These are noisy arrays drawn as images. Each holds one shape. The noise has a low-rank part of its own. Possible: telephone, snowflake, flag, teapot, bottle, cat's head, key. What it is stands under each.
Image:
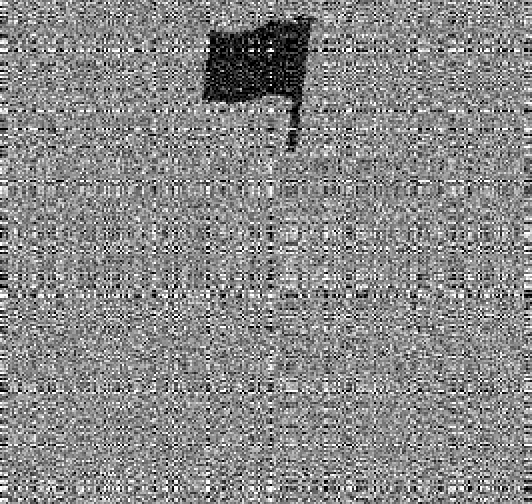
dark flag, top middle
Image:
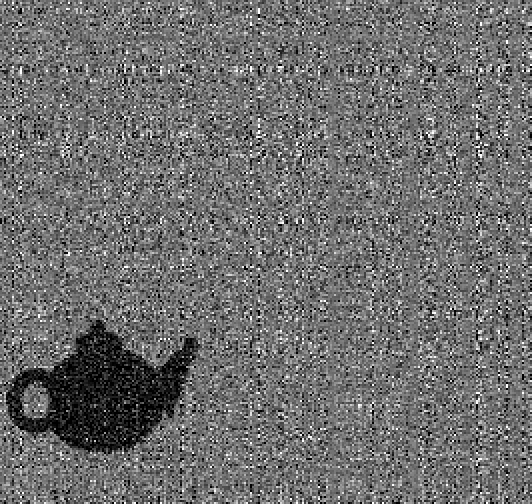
dark teapot, bottom left
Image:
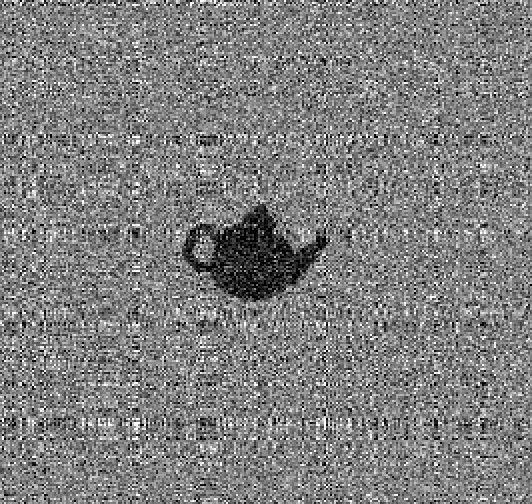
dark teapot, centre
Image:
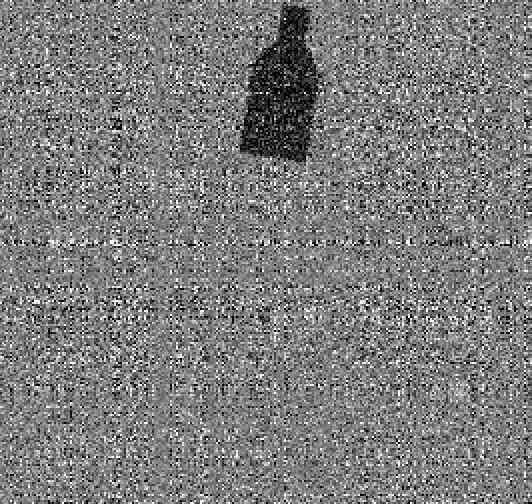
dark bottle, top middle
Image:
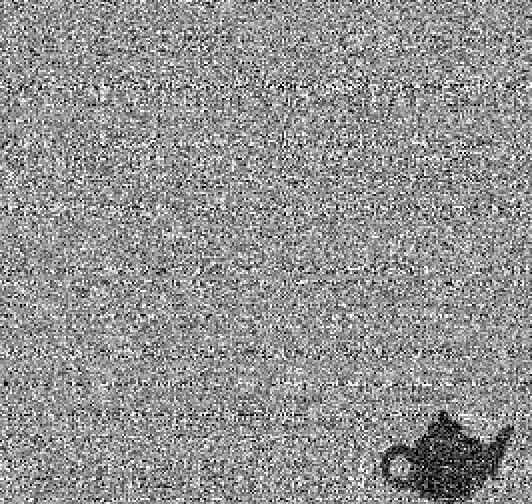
dark teapot, bottom right
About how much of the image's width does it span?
a quarter
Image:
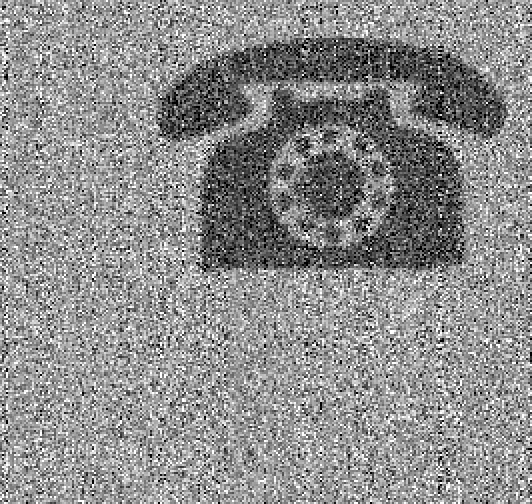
dark telephone
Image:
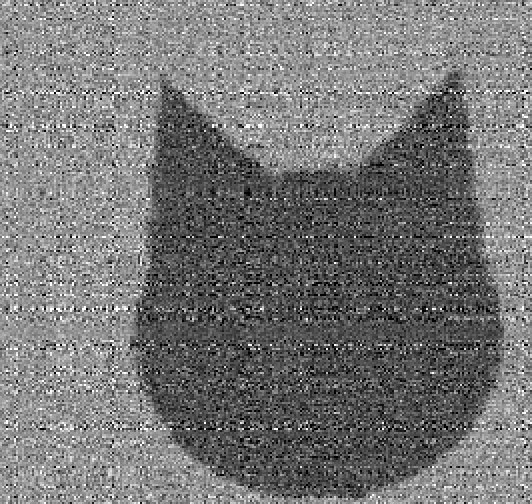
dark cat's head
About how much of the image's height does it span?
nearly all
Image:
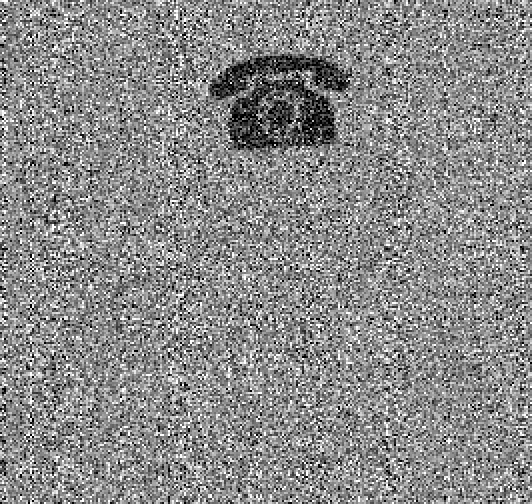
dark telephone, top middle
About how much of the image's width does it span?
a quarter
